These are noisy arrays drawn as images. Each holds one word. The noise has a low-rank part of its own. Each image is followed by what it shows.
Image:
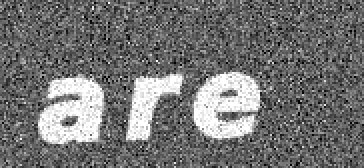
are
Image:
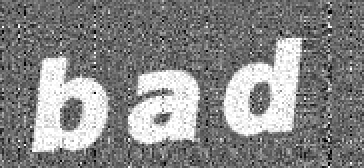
bad
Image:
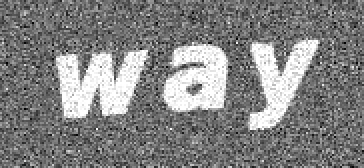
way
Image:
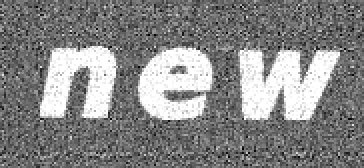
new
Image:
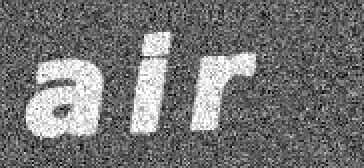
air
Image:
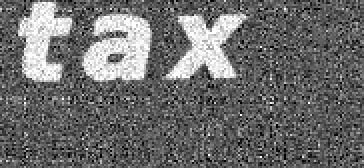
tax
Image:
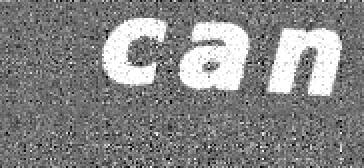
can
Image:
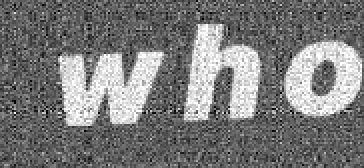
who
